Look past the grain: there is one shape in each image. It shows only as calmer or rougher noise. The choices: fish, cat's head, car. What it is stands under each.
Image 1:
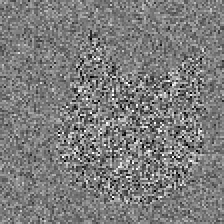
rough cat's head
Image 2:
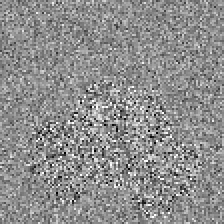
rough car
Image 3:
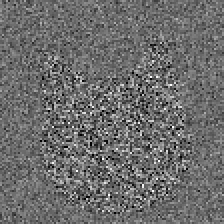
rough cat's head
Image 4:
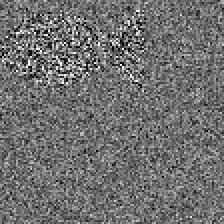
rough fish
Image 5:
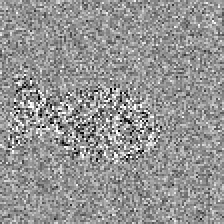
rough fish
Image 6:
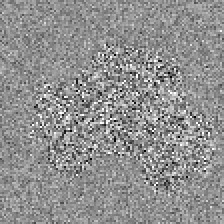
rough car
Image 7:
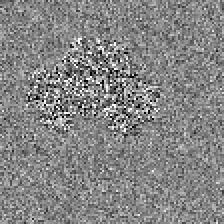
rough car
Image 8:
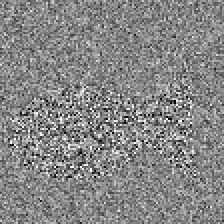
rough fish
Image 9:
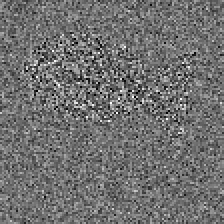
rough fish
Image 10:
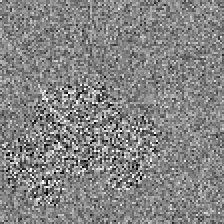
rough car
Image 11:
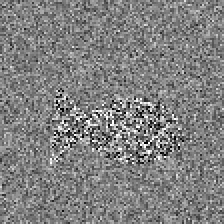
rough fish
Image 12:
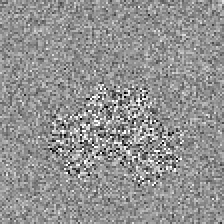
rough car
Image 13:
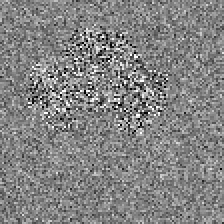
rough car
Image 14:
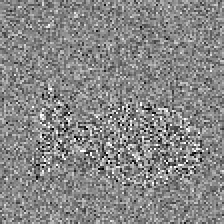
rough fish
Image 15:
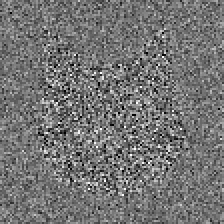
rough cat's head
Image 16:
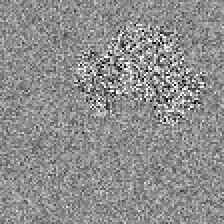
rough car
